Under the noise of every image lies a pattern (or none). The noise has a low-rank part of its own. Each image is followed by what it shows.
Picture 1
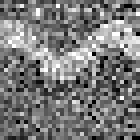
a wavy band
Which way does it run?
left to right
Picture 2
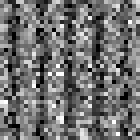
vertical stripes
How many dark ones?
5
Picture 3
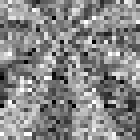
spokes from one point
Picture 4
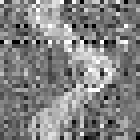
a wavy band
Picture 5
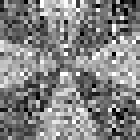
spokes from one point
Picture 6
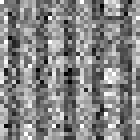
vertical stripes
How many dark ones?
5
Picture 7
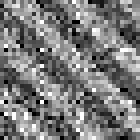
diagonal stripes
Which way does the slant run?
top left to bottom right
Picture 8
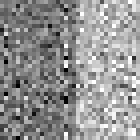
a sharp edge
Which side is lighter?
right
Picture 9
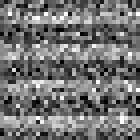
horizontal stripes
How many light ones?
4
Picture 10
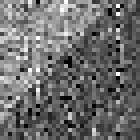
a sharp edge
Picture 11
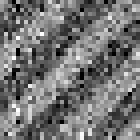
diagonal stripes
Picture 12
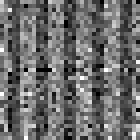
vertical stripes
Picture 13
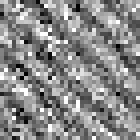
diagonal stripes
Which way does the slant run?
top left to bottom right
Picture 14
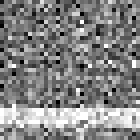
one horizontal stripe
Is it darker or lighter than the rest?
lighter
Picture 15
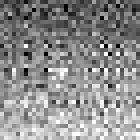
a smooth slope
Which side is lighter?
bottom
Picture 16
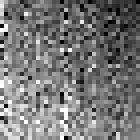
a smooth slope
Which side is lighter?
bottom left
